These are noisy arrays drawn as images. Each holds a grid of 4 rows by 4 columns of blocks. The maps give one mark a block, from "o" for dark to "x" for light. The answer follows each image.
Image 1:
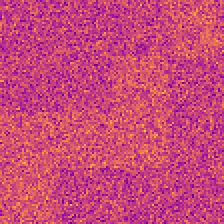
o o o x
o o x o
x x x o
x o o o
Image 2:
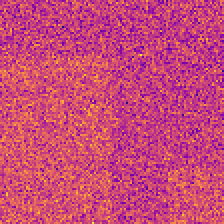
o o o o
x x o o
x x o o
x x o x
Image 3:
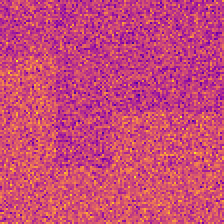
o o o o
x o o o
x o x x
x x x x
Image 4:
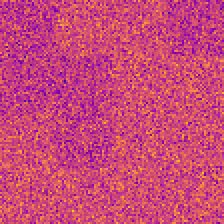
o x x o
o o x x
x o x x
x x x x
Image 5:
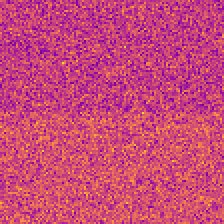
o o o o
o o o o
x x x x
x x x x
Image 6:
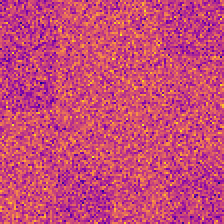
o x x o
o x x x
x x x x
x o x o
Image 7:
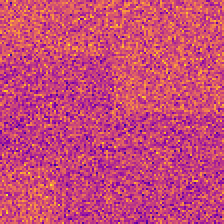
x x x x
o o x x
o o o o
x o o o
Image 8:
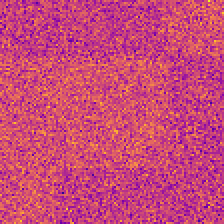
o o o x
x x x o
x x x o
x o o o
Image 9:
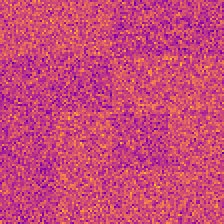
x x o o
o o x x
o x o x
o x x x
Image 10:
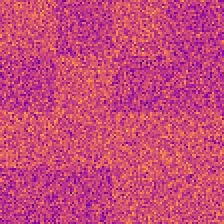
x o x o
o x o o
x x x x
o o x x
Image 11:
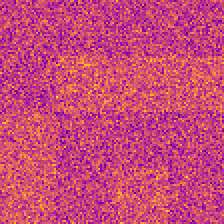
o o o o
o x x x
x o o o
x o x o
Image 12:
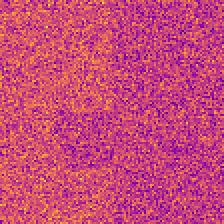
x x o o
x x o o
x o o o
x x o o
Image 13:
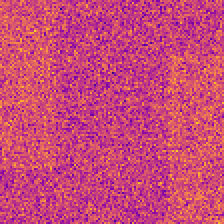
x o o o
x o o x
x o o x
o o o x
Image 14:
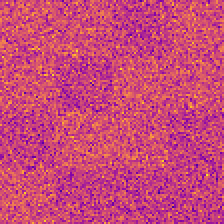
x x o x
x o x x
o x x o
x o o o
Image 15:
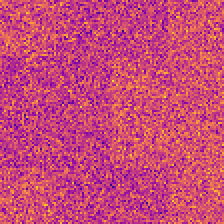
x o o x
o o x x
o o x x
x o o x
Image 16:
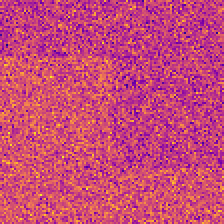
o o o o
x x o o
x x o o
x x x x
